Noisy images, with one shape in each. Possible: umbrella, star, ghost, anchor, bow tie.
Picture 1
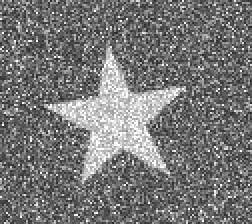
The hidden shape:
star
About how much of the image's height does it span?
two thirds
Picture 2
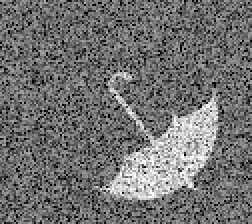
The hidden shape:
umbrella
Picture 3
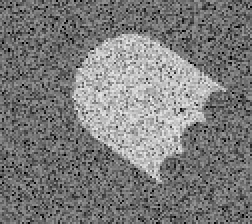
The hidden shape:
ghost
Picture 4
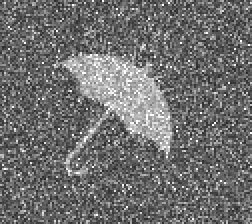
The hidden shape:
umbrella
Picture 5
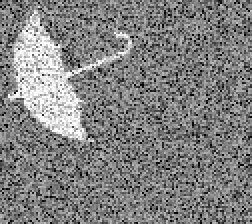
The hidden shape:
umbrella
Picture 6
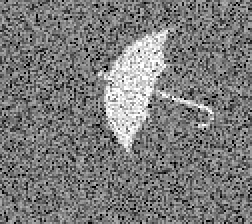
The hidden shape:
umbrella
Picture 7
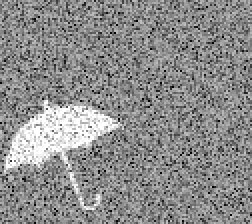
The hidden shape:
umbrella
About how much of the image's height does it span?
half
